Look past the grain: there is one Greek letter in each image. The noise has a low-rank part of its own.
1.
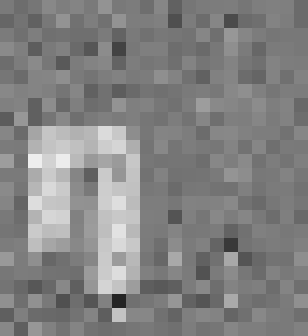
eta
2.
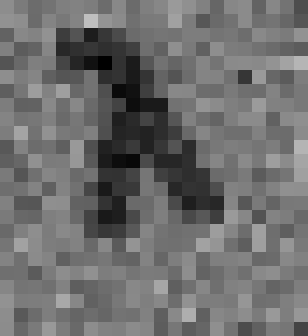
lambda
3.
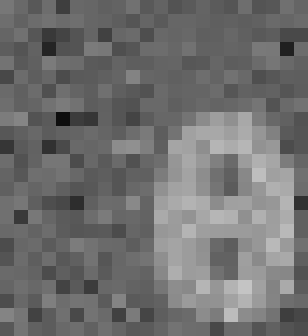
theta
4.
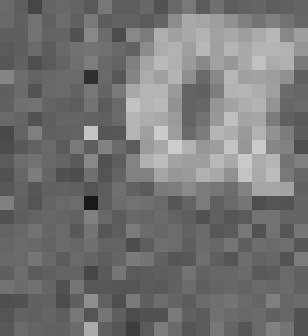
alpha
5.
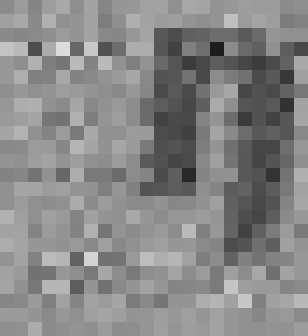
eta
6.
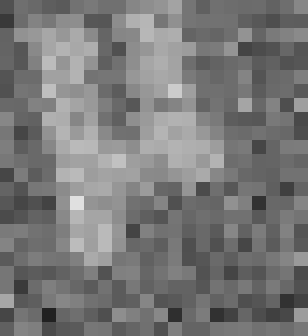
mu
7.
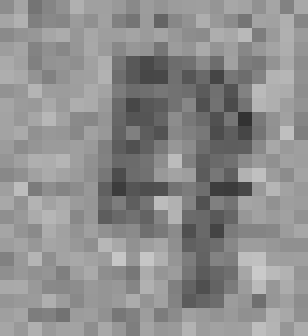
eta
